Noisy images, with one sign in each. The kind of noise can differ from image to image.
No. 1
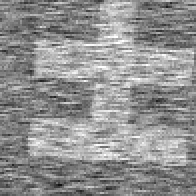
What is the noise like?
streaked along the rows
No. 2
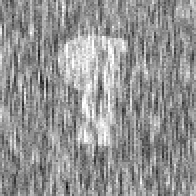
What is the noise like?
streaked along the columns
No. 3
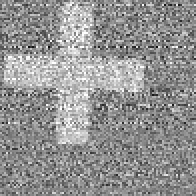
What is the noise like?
rows of uneven size
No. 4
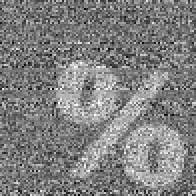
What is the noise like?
rows of uneven size
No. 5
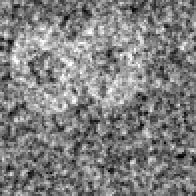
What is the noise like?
blotchy
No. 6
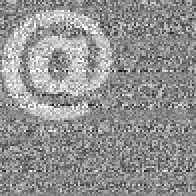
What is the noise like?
rows of uneven size
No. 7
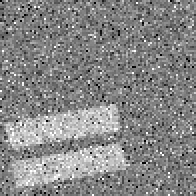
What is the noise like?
heavy tails
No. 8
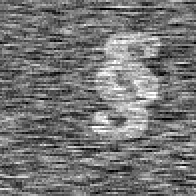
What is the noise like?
streaked along the rows
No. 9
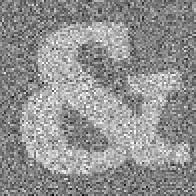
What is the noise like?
low rank plus noise
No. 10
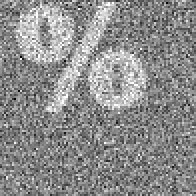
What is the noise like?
low rank plus noise
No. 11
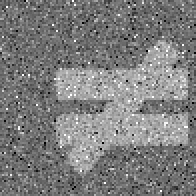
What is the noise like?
heavy tails
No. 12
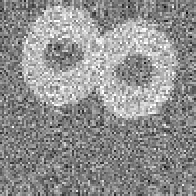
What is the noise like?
low rank plus noise
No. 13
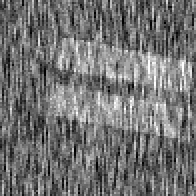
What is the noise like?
streaked along the columns
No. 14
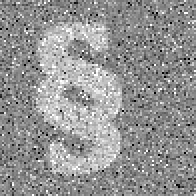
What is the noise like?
heavy tails
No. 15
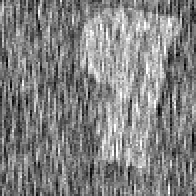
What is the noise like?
streaked along the columns
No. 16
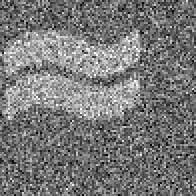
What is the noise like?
independent entries
